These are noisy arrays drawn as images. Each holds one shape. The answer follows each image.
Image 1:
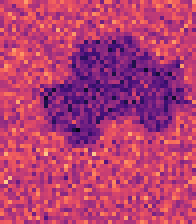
car
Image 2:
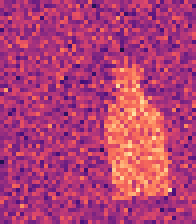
bottle
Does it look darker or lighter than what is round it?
lighter
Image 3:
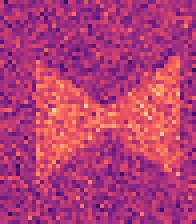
bow tie
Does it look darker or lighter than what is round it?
lighter
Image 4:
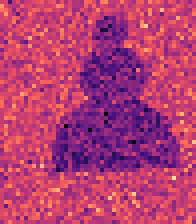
chess pawn
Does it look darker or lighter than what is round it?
darker
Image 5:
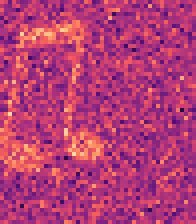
pair of musical notes
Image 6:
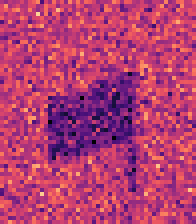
flag
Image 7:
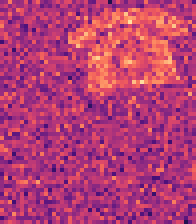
telephone
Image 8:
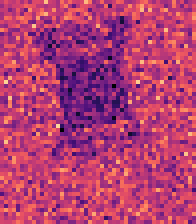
chess rook
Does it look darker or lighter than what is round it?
darker
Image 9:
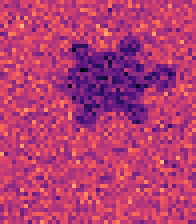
turtle
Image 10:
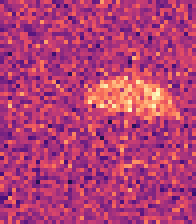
umbrella
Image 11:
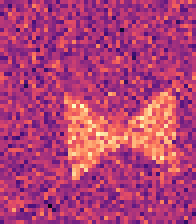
bow tie
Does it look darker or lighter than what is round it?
lighter
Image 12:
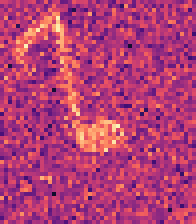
musical note
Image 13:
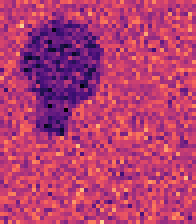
light bulb
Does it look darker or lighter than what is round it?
darker
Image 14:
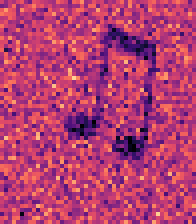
pair of musical notes
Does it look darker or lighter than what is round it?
darker
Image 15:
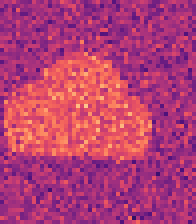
cloud
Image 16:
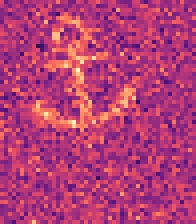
anchor
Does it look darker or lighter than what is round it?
lighter
